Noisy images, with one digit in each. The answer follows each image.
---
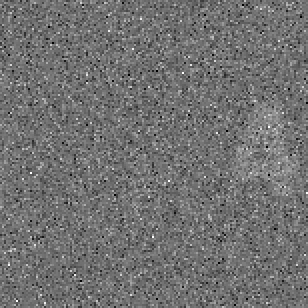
4
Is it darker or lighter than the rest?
lighter
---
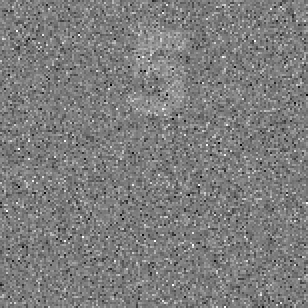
5
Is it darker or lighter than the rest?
lighter
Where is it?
top middle
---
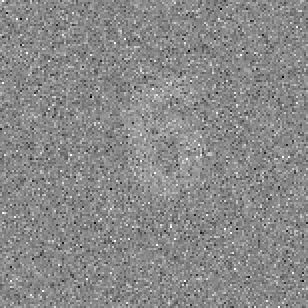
6
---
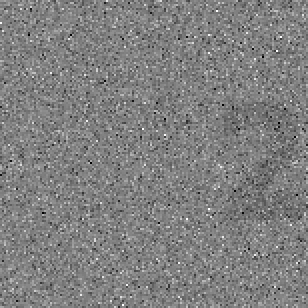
2
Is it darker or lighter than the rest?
darker
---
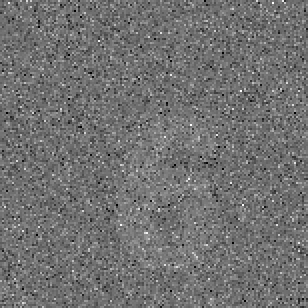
6
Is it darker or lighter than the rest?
lighter
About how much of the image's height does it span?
half
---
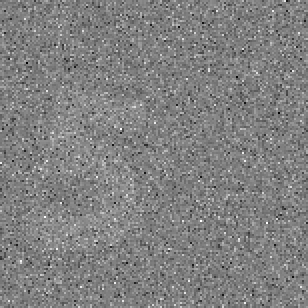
5
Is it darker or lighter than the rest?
lighter
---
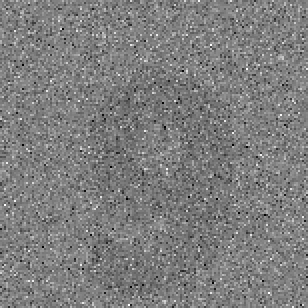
9
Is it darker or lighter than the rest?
darker
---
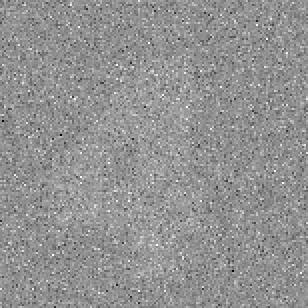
4
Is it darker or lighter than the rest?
lighter
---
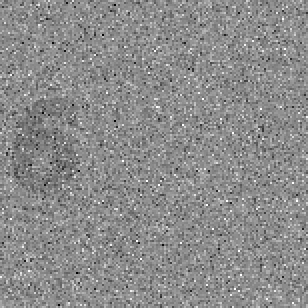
6
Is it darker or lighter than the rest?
darker
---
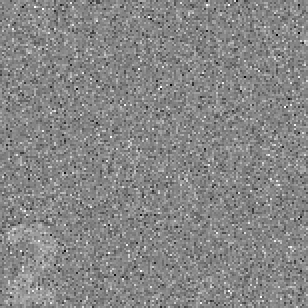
2
